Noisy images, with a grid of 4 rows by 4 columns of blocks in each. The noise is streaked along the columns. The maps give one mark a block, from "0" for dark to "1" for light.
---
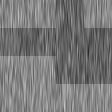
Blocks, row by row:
1101
0000
1100
1111
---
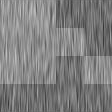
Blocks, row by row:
1100
1110
1101
0000
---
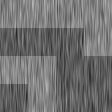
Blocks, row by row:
1111
0001
1100
0100
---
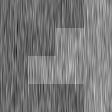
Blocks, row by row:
0001
0011
0111
0001
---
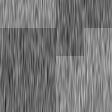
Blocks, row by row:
1100
0001
0011
0011
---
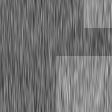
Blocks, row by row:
0001
0000
0011
0011
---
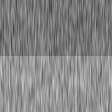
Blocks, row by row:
0000
0000
1111
1111
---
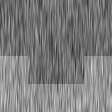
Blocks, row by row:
0000
0000
1001
1111
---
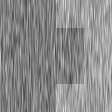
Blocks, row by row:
0011
0001
0001
0011
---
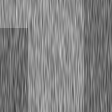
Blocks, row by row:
1110
0110
0110
0110
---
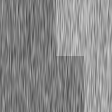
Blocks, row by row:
0011
0011
0001
0001
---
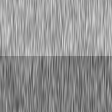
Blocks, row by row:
1111
1111
0000
0000
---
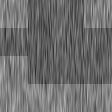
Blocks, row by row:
1001
0000
1000
1111
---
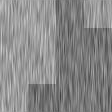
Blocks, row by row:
1101
1100
1100
1000
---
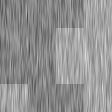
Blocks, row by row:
0001
0011
0011
1001
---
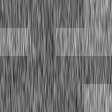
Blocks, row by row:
0001
1011
0000
0001
